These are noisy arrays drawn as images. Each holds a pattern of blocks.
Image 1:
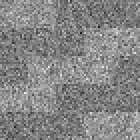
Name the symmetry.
the same after a half turn
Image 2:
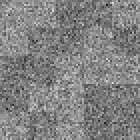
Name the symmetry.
mirrored about the diagonal from the top left
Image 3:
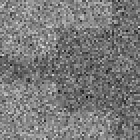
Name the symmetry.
top and bottom mirror each other
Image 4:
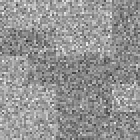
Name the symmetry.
no symmetry
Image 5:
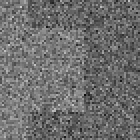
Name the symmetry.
top and bottom mirror each other
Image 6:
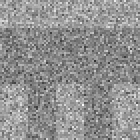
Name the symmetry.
left and right mirror each other
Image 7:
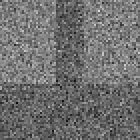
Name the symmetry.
left and right mirror each other
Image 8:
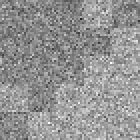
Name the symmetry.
mirrored about the diagonal from the top left
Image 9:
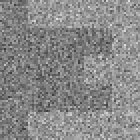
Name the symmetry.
top and bottom mirror each other
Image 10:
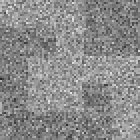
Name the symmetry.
mirrored about the diagonal from the bottom left
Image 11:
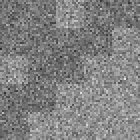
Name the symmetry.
mirrored about the diagonal from the top left
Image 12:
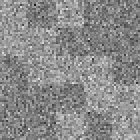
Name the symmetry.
the same after a half turn
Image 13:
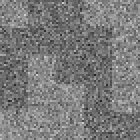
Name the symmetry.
no symmetry
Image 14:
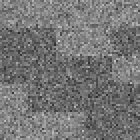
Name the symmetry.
no symmetry
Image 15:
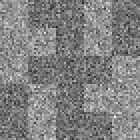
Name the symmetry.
the same after a half turn
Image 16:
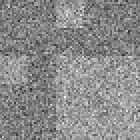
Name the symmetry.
mirrored about the diagonal from the top left
